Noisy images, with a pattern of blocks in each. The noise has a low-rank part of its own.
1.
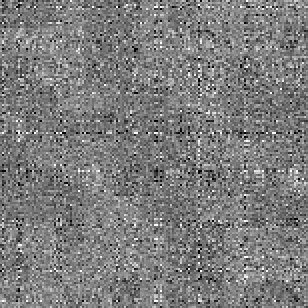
the same after a half turn
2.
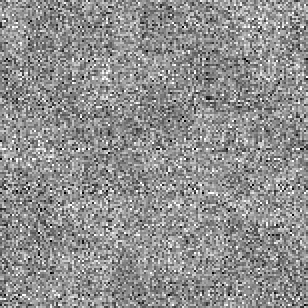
no symmetry
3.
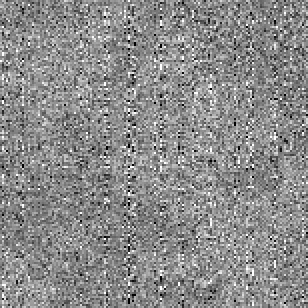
mirrored about the diagonal from the bottom left
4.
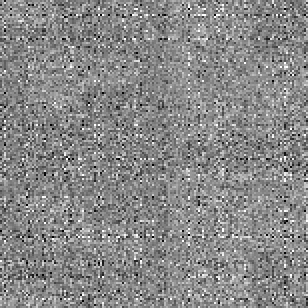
top and bottom mirror each other
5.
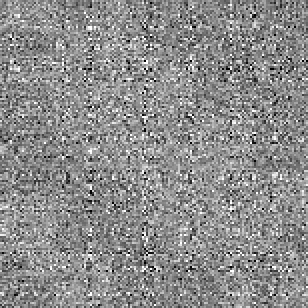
mirrored about the diagonal from the bottom left
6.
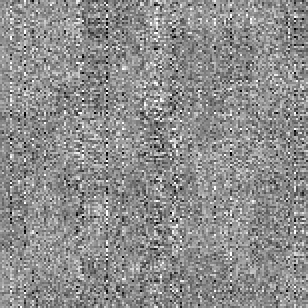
no symmetry
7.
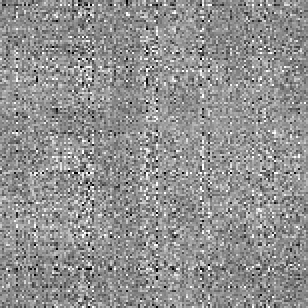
top and bottom mirror each other
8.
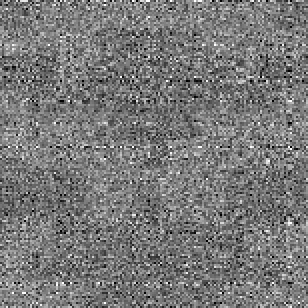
left and right mirror each other
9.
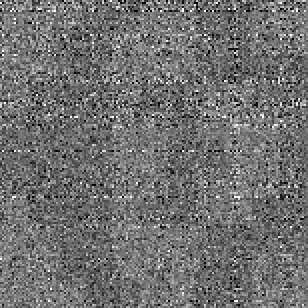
top and bottom mirror each other
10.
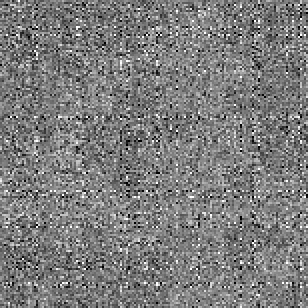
mirrored about the diagonal from the top left
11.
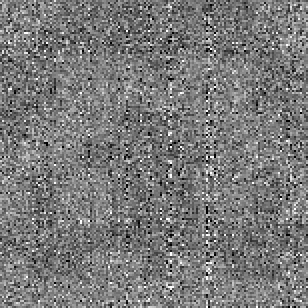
left and right mirror each other
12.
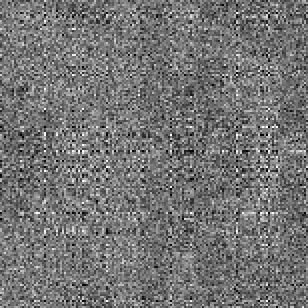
top and bottom mirror each other
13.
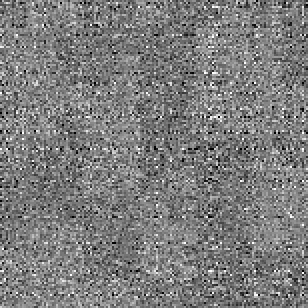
no symmetry
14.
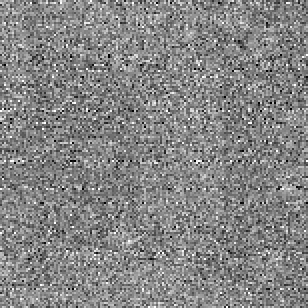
top and bottom mirror each other
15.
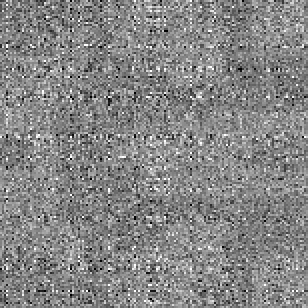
top and bottom mirror each other
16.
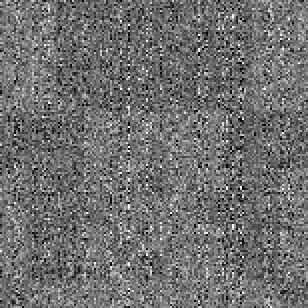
left and right mirror each other
